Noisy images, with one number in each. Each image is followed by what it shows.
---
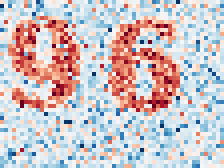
96
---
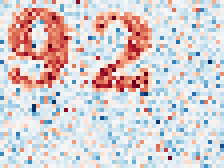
92
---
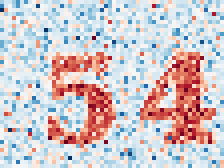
54
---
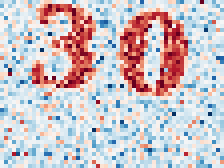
30
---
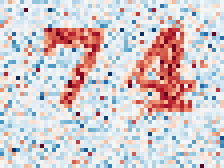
74
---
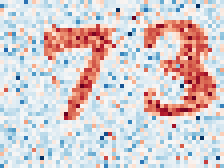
73
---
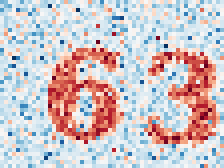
63
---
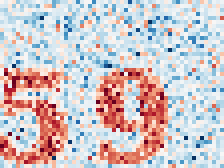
59
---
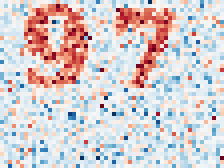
97
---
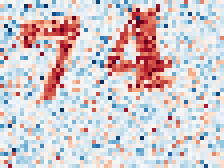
74
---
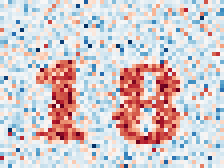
18
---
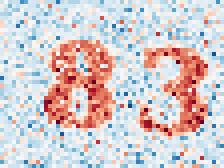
83
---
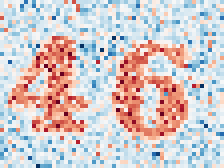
46
